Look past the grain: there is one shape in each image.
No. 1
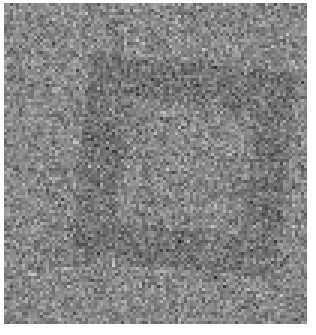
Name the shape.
square frame
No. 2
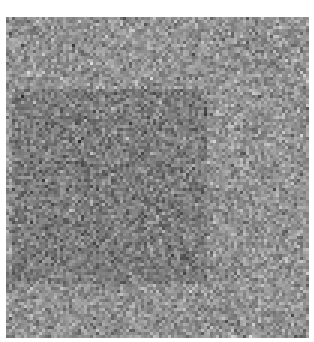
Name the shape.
square
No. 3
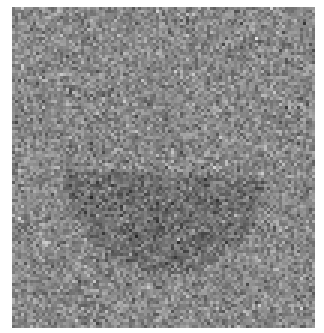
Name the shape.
half disc
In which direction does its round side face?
down
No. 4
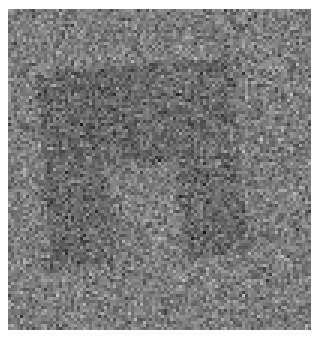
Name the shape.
square with a notch
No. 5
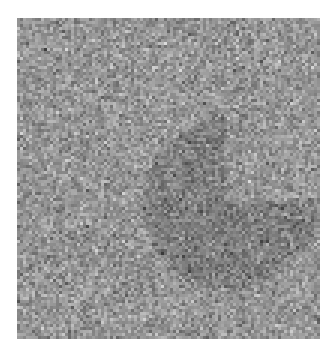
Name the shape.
disc with a wedge cut out
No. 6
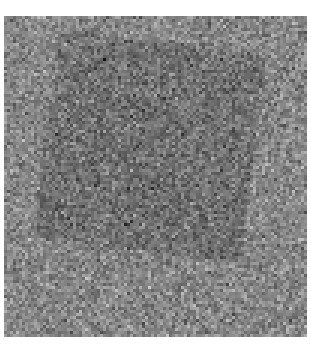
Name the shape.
square
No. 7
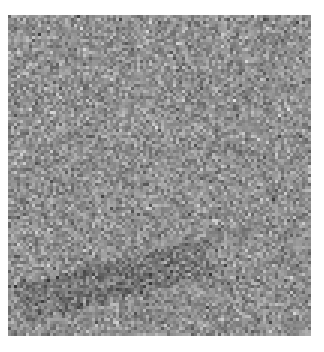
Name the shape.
bar
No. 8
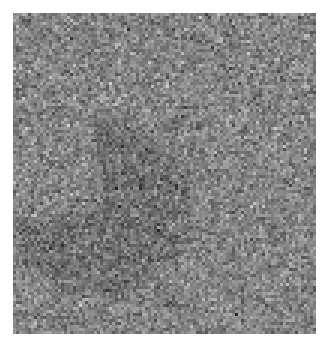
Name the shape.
disc with a wedge cut out
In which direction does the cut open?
up and left
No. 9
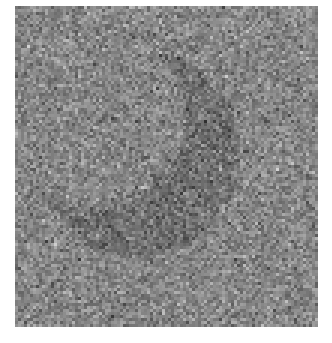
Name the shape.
crescent
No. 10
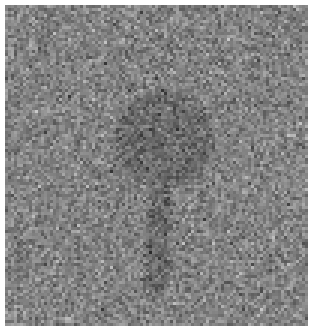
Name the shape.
lollipop
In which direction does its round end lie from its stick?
up
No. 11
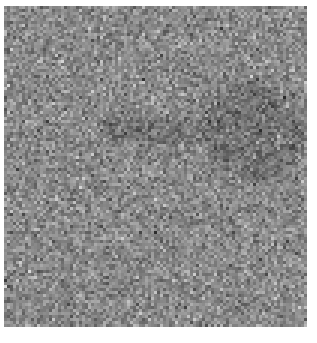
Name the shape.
lollipop
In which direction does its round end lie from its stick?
right
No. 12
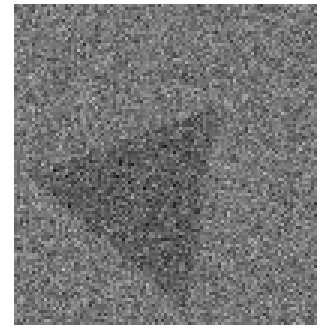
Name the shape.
triangle
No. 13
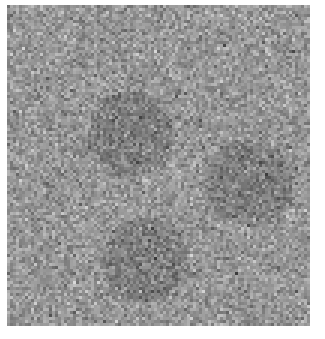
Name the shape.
three dots
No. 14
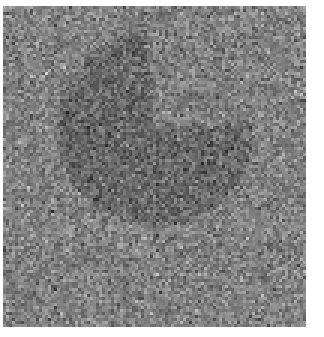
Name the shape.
disc with a wedge cut out
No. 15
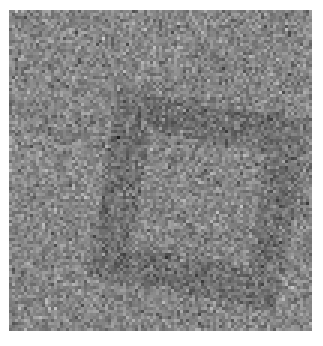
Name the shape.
square frame
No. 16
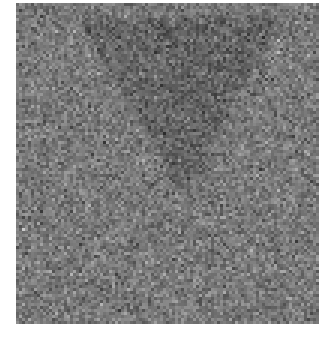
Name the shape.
triangle
